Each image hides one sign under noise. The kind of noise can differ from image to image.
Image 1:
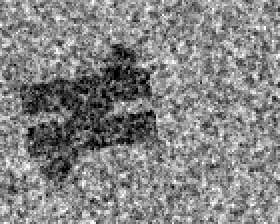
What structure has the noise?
blotchy
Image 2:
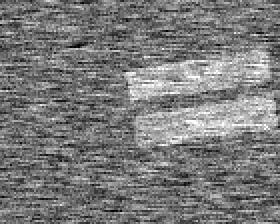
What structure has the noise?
streaked along the rows
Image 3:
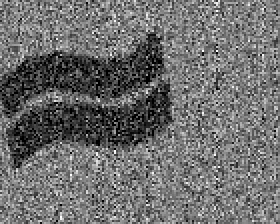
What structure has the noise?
columns of uneven size
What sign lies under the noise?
approximately sign
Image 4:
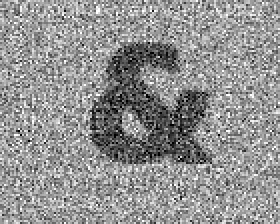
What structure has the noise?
low rank plus noise
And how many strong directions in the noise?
one
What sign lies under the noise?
ampersand
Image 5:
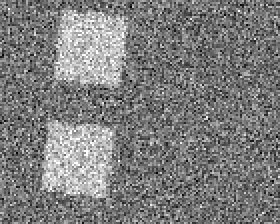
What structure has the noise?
independent entries
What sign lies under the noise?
colon
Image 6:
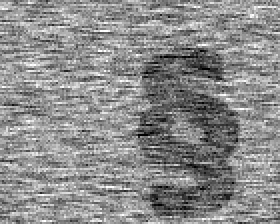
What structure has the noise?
streaked along the rows
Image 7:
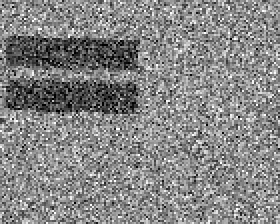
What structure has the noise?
independent entries
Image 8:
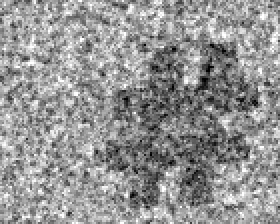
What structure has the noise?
blotchy
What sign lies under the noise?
hash sign
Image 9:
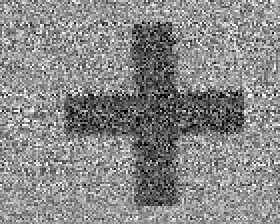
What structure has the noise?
rows of uneven size
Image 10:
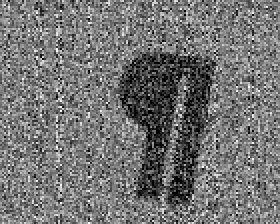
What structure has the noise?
columns of uneven size
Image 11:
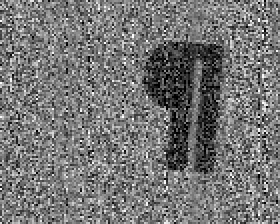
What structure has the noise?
columns of uneven size
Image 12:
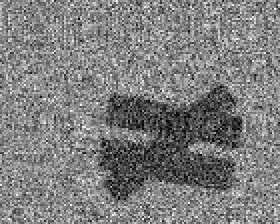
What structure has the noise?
low rank plus noise
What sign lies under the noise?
not-equal sign
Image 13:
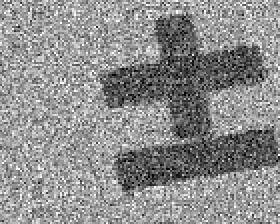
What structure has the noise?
low rank plus noise
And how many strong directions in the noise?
one
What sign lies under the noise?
plus-minus sign
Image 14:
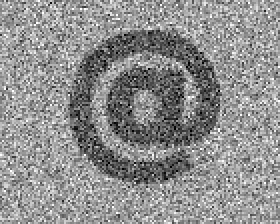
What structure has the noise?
independent entries
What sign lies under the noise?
at sign
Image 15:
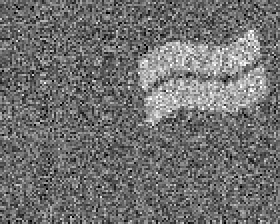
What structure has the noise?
low rank plus noise
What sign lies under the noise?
approximately sign
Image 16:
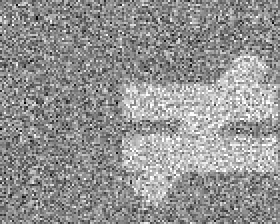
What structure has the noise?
low rank plus noise
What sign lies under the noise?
not-equal sign
